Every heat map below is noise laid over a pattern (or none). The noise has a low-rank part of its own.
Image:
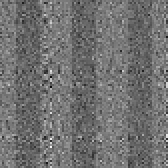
vertical stripes
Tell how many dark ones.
3
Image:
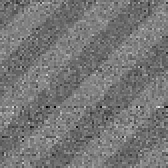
diagonal stripes
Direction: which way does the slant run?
bottom left to top right
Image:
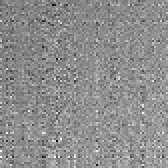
a smooth slope
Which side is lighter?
bottom right
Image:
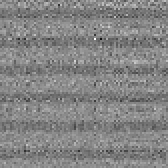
horizontal stripes
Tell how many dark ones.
6
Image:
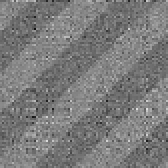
diagonal stripes
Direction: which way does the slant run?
bottom left to top right
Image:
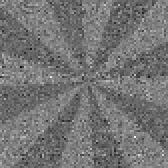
spokes from one point
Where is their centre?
centre
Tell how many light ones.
8
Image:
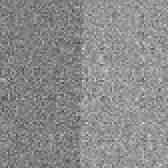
a sharp edge
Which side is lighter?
right
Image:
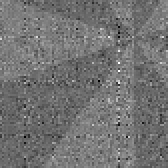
spokes from one point
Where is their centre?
top right
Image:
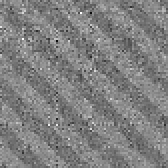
diagonal stripes
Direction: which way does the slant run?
top left to bottom right
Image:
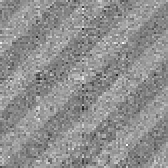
diagonal stripes
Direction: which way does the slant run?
bottom left to top right
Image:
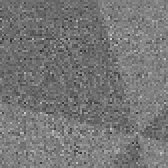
spokes from one point
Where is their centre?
bottom right
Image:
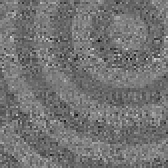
rings round one point
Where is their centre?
top right
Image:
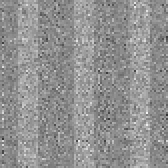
vertical stripes
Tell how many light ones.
3
